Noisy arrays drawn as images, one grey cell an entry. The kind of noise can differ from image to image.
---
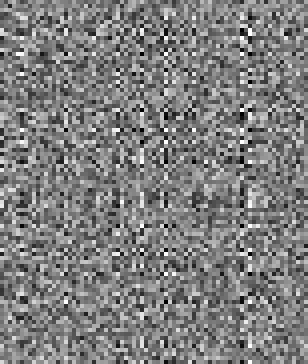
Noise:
low rank plus noise
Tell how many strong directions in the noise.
one
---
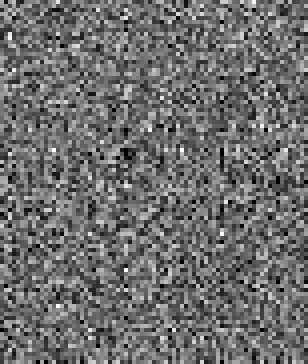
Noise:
low rank plus noise
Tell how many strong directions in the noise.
five to eight
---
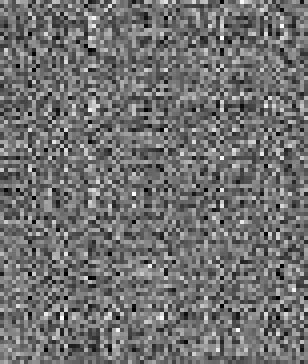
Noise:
low rank plus noise
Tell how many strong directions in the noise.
two
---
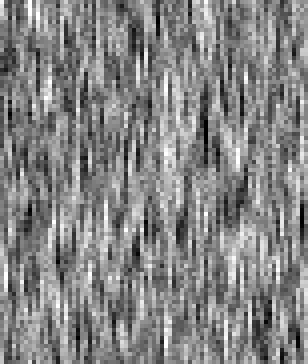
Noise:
streaked along the columns
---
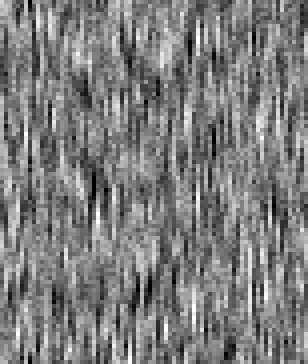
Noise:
streaked along the columns
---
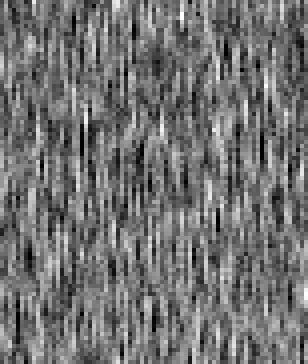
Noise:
streaked along the columns
